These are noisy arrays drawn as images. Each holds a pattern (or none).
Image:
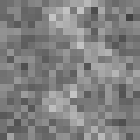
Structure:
a wavy band
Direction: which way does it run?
top to bottom
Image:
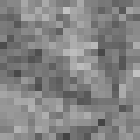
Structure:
spokes from one point
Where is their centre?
bottom right
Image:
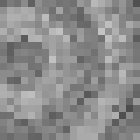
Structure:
rings round one point
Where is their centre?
middle left
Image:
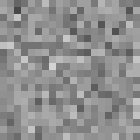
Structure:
only noise
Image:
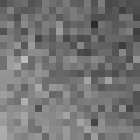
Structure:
a smooth slope
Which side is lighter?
bottom left
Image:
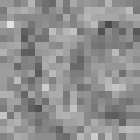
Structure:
rings round one point
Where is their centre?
middle right
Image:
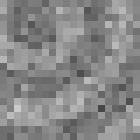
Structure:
rings round one point
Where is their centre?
top left
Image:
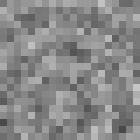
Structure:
rings round one point
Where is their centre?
bottom middle
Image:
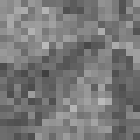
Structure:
spokes from one point
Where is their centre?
top right
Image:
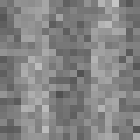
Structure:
vertical stripes
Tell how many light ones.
2
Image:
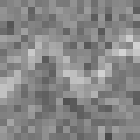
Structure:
a wavy band
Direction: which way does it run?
left to right
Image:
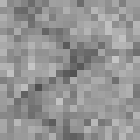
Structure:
a wavy band
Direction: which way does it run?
top to bottom
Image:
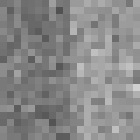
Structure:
a sharp edge
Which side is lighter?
right
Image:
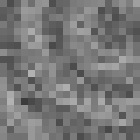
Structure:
rings round one point
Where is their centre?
top right
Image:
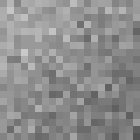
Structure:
a smooth slope
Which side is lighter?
top left
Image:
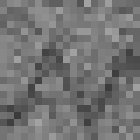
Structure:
a wavy band
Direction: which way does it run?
left to right
